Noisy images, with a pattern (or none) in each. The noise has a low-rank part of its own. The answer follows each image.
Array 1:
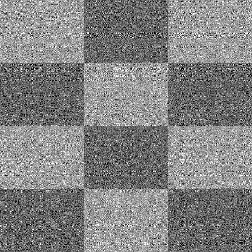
a checkerboard
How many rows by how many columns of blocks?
4 by 3
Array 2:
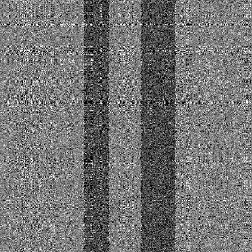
bands of columns
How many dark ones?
2
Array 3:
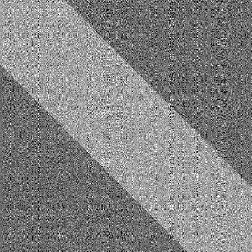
a diagonal band
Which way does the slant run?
top left to bottom right
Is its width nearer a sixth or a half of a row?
a half
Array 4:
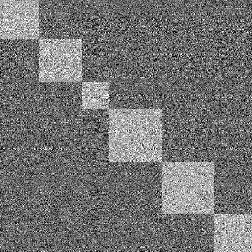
blocks along the diagonal
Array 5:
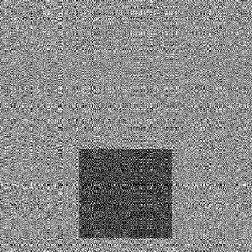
one block
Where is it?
bottom middle
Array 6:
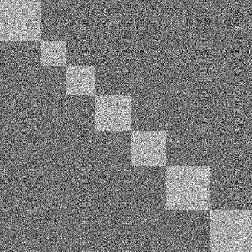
blocks along the diagonal
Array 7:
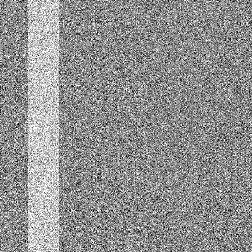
one band of columns
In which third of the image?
left
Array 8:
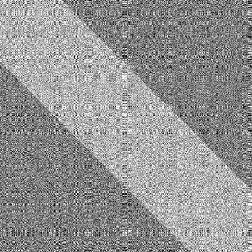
a diagonal band
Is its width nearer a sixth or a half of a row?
a half
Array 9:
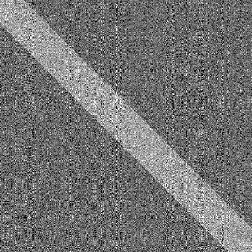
a diagonal band
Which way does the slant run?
top left to bottom right
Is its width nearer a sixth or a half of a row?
a sixth
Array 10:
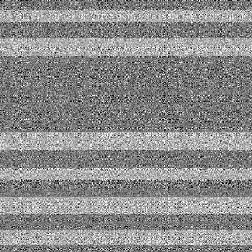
bands of rows
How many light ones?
6
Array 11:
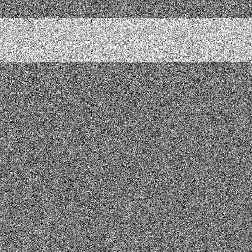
one band of rows
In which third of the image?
top
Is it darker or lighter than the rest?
lighter
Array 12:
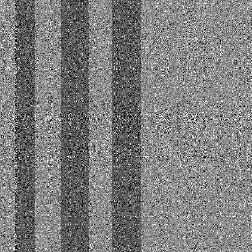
bands of columns
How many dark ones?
3
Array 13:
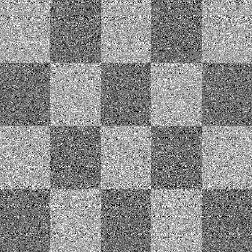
a checkerboard
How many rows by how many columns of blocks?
4 by 5
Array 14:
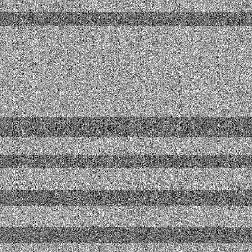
bands of rows
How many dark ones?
5
